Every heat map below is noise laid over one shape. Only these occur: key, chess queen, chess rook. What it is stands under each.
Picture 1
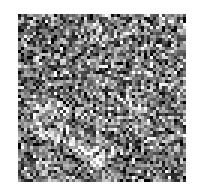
key
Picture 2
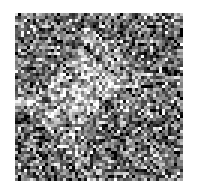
chess rook
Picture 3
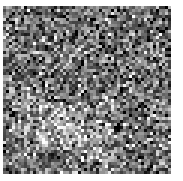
chess rook
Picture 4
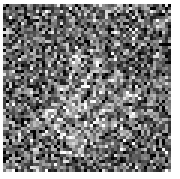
chess queen
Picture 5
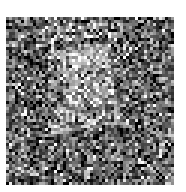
chess rook
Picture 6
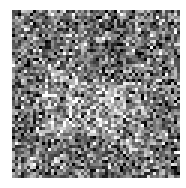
chess rook
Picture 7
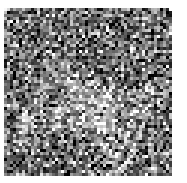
chess rook
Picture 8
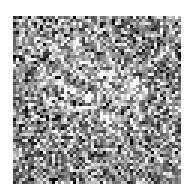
chess queen
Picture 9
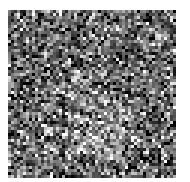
chess queen
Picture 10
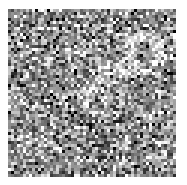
key
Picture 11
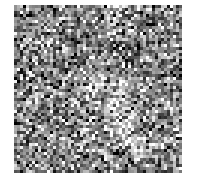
key
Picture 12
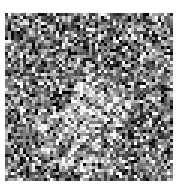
chess queen
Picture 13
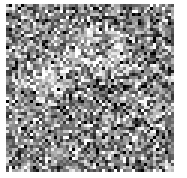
key
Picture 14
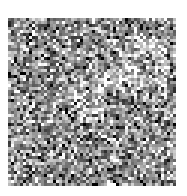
key
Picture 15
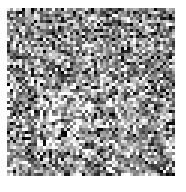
chess queen
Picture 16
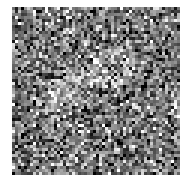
key
